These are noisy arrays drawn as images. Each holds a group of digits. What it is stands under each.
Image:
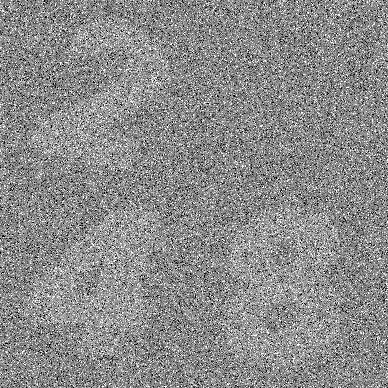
top left: 2; bottom left: 4; bottom right: 8
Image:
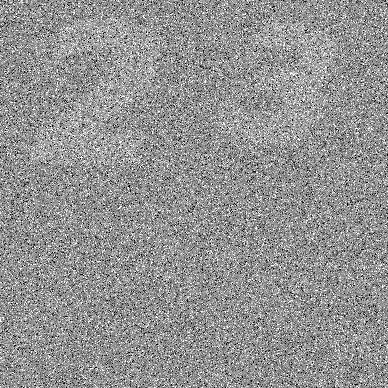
top left: 2; top right: 3
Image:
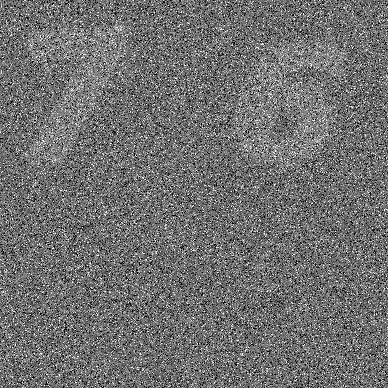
top left: 7; top right: 6
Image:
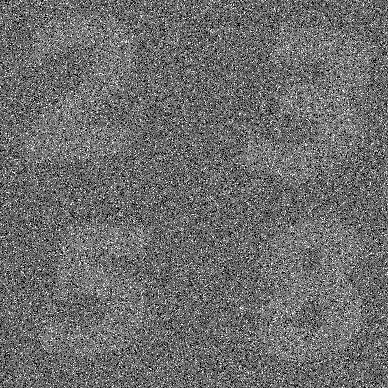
top left: 2; top right: 3; bottom left: 5; bottom right: 8
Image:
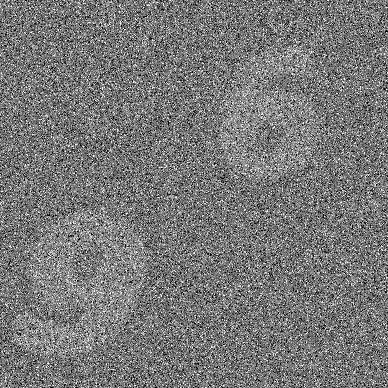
top right: 6; bottom left: 9
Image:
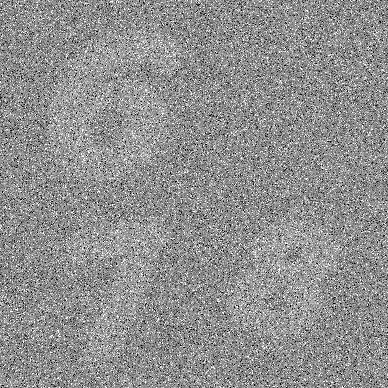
top left: 6; bottom left: 7; bottom right: 8
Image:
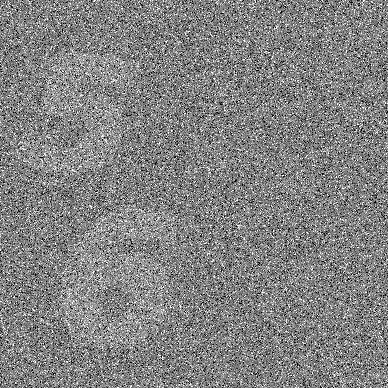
top left: 5; bottom left: 6
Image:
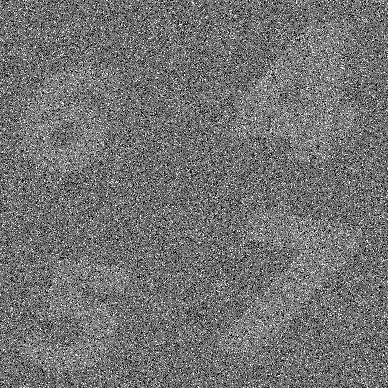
top left: 6; top right: 4; bottom left: 5; bottom right: 7
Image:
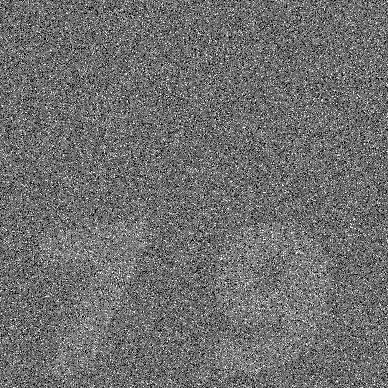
bottom left: 7; bottom right: 9
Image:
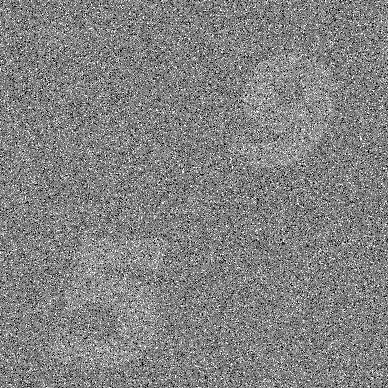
top right: 9; bottom left: 5
